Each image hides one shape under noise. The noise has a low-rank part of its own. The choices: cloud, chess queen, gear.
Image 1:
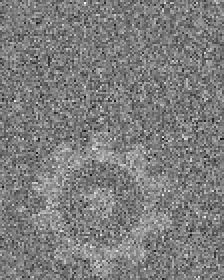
gear
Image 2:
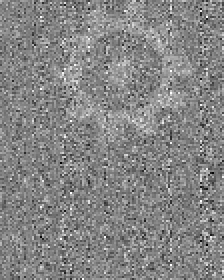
gear
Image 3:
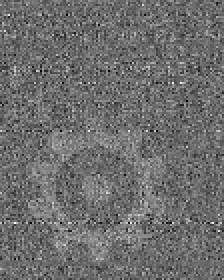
gear
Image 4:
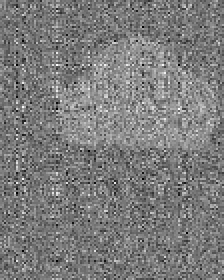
cloud
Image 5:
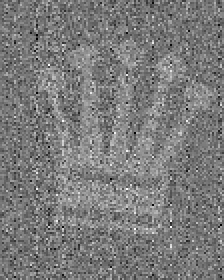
chess queen
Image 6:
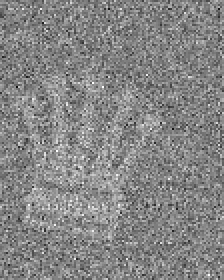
chess queen
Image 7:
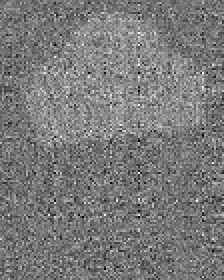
cloud
